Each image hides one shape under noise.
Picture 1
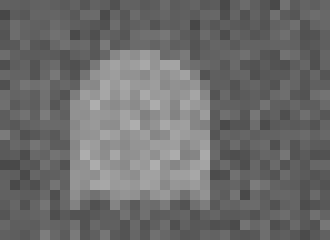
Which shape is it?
ghost
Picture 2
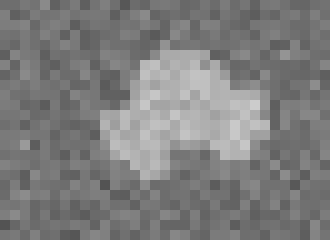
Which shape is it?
car
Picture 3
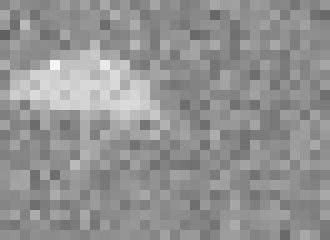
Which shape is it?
umbrella
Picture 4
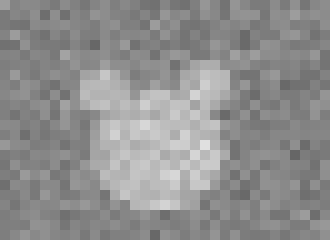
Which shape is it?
bear's head
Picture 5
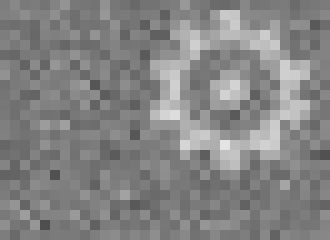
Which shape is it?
gear
